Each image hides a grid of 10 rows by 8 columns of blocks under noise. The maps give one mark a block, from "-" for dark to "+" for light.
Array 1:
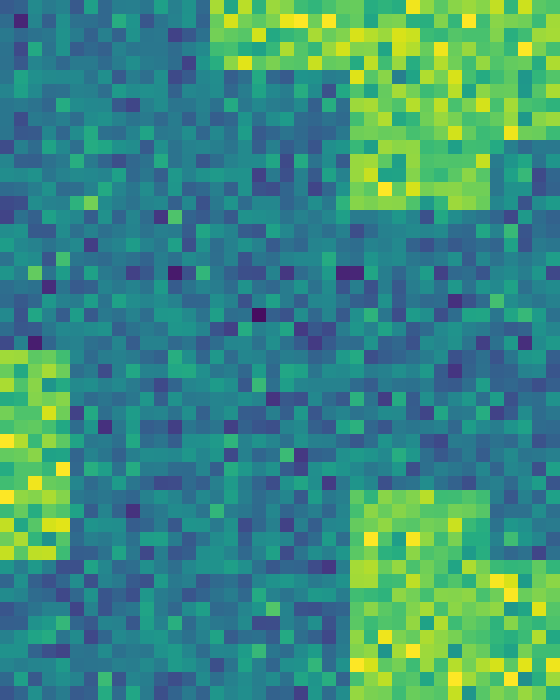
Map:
---+++++
-----+++
-----++-
--------
--------
+-------
+-------
+----++-
-----+++
-----+++
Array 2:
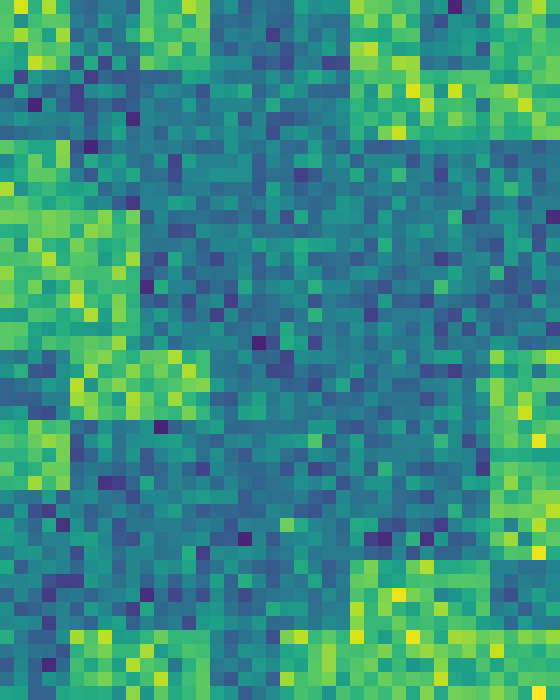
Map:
+-+--+-+
-----+++
+-------
++------
++------
-++----+
+------+
-------+
-----++-
-++-++++
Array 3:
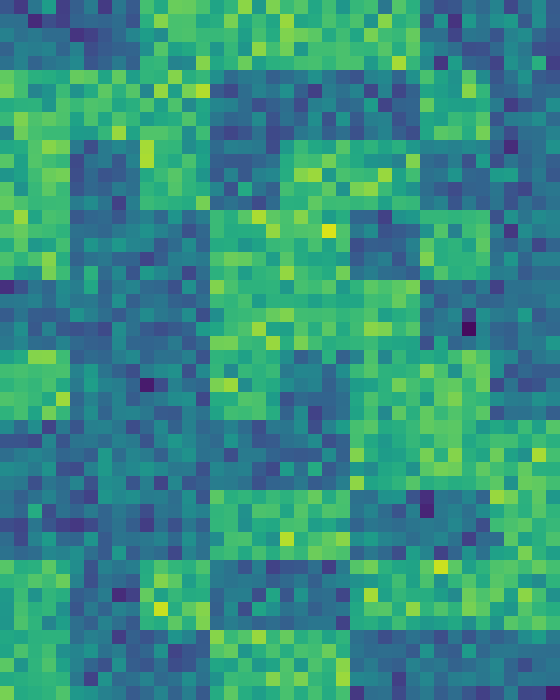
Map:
--++++--
+++---+-
+-+-++--
+--++-+-
---+++--
+--+-++-
-----+++
---++--+
+-+--+++
+--++---
